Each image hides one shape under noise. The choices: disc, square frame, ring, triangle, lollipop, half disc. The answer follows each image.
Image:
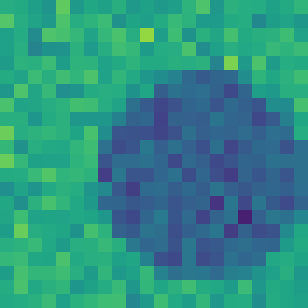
dark disc
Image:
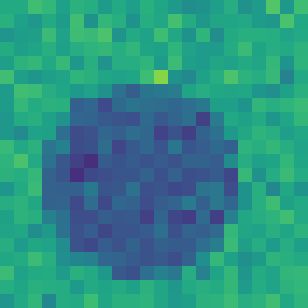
dark disc
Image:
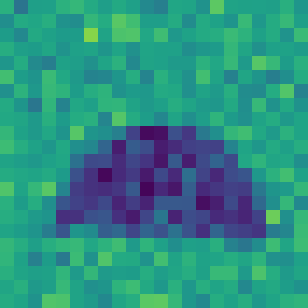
dark half disc
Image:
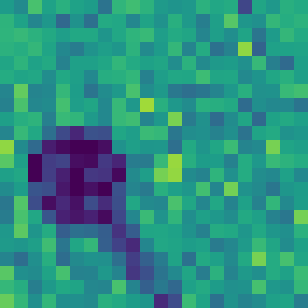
dark lollipop
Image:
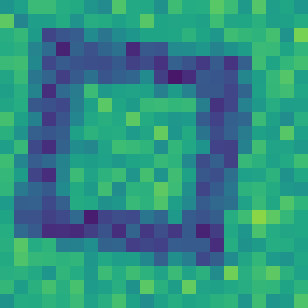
dark square frame
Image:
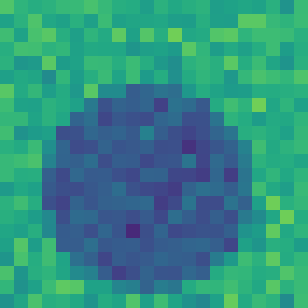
dark disc
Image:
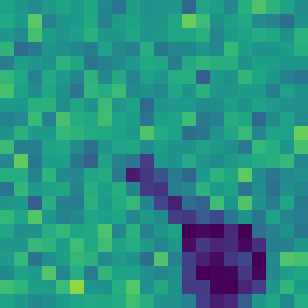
dark lollipop
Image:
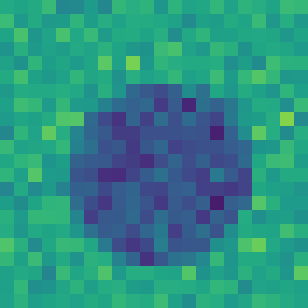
dark disc
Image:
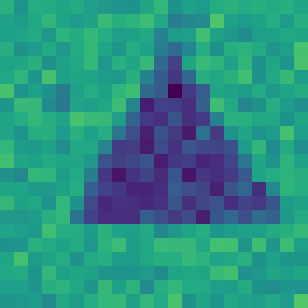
dark triangle
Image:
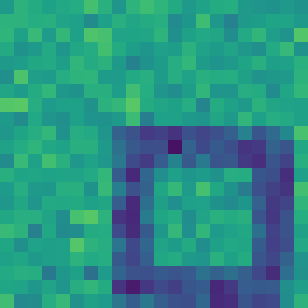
dark square frame
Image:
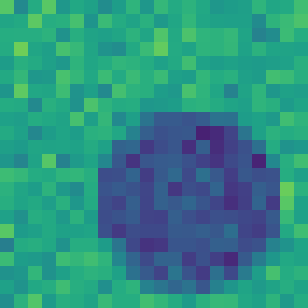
dark disc
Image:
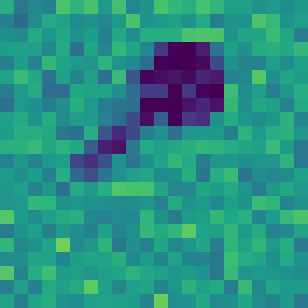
dark lollipop
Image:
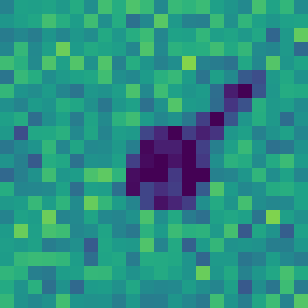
dark lollipop
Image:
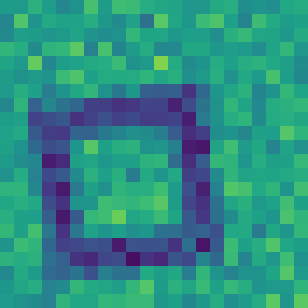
dark square frame
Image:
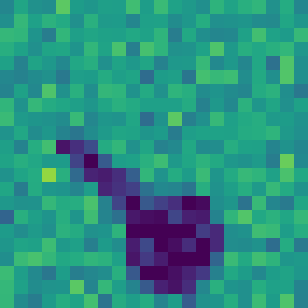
dark lollipop
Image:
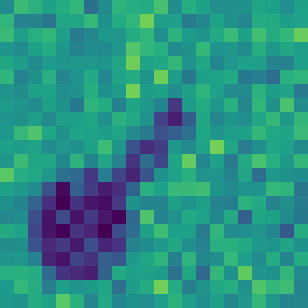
dark lollipop
